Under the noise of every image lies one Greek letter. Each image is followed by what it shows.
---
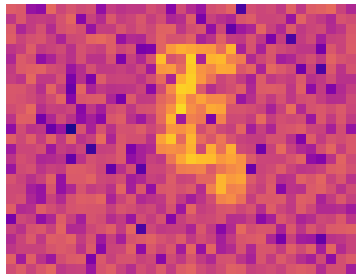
xi
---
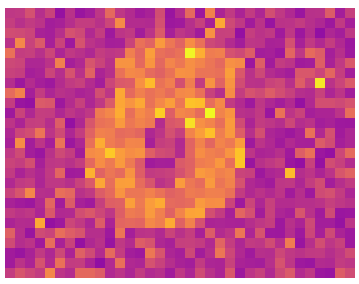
delta
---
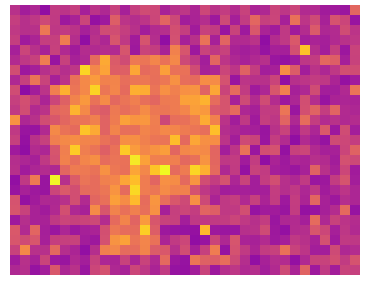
phi
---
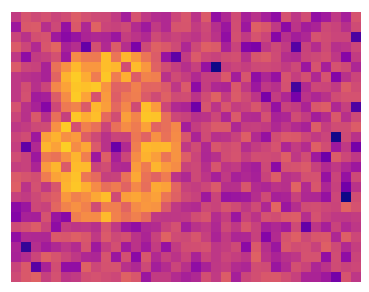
delta
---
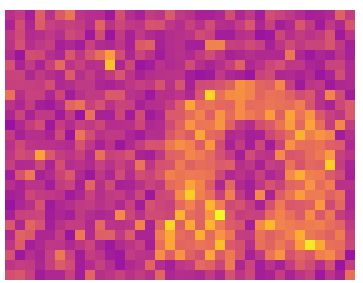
omega
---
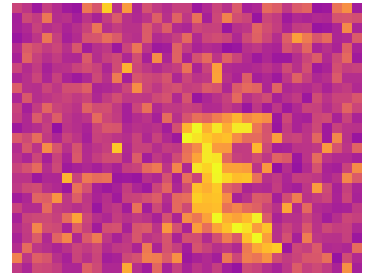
xi
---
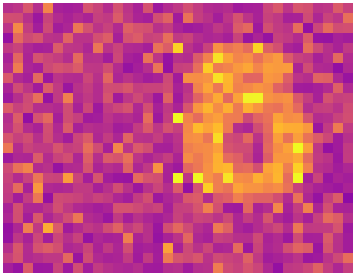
delta
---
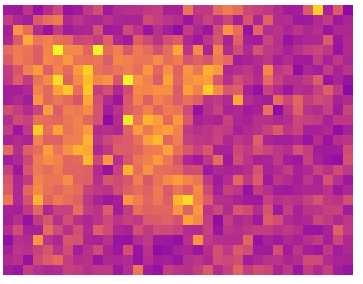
pi
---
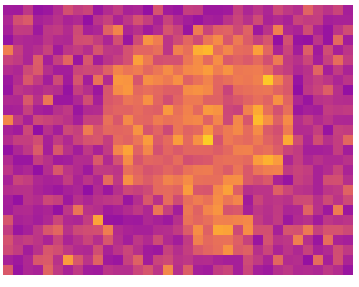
phi
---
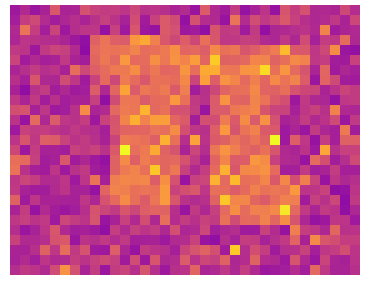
pi
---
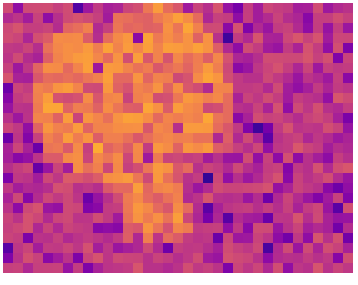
phi
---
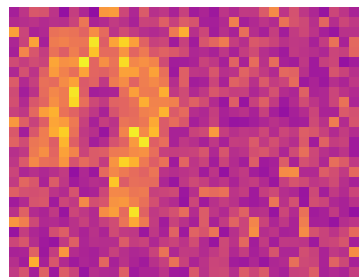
eta
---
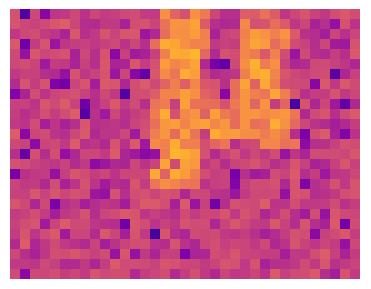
mu
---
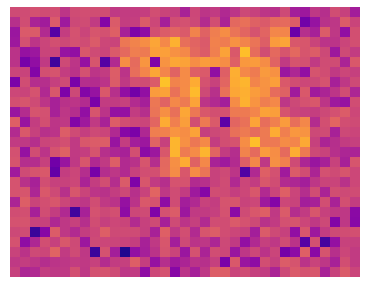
pi
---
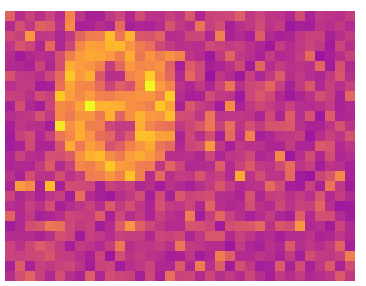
theta
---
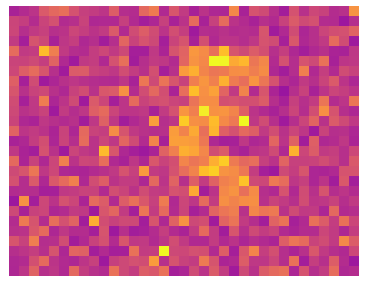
xi
